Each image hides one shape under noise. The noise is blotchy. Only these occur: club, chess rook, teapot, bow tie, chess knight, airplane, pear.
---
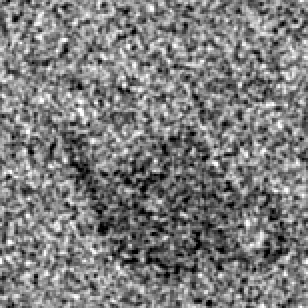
teapot
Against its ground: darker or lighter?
darker
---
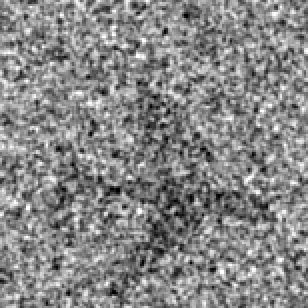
airplane
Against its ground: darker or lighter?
darker
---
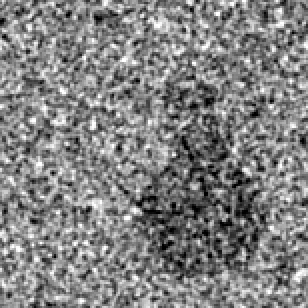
pear
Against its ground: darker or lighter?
darker
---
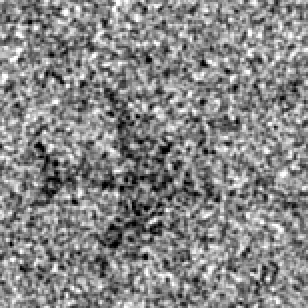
airplane
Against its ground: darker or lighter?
darker
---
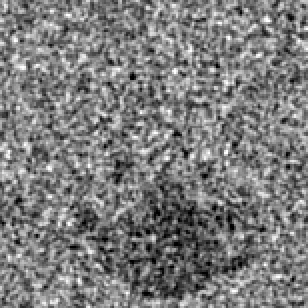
teapot
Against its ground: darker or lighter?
darker
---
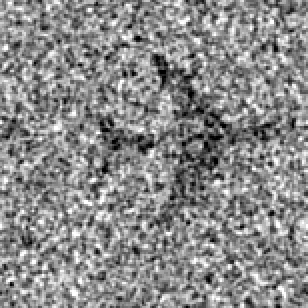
airplane
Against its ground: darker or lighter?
darker
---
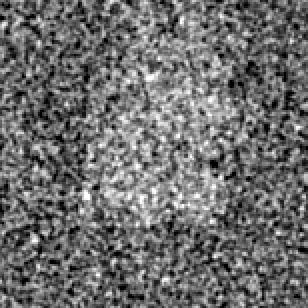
chess knight
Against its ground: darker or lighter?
lighter
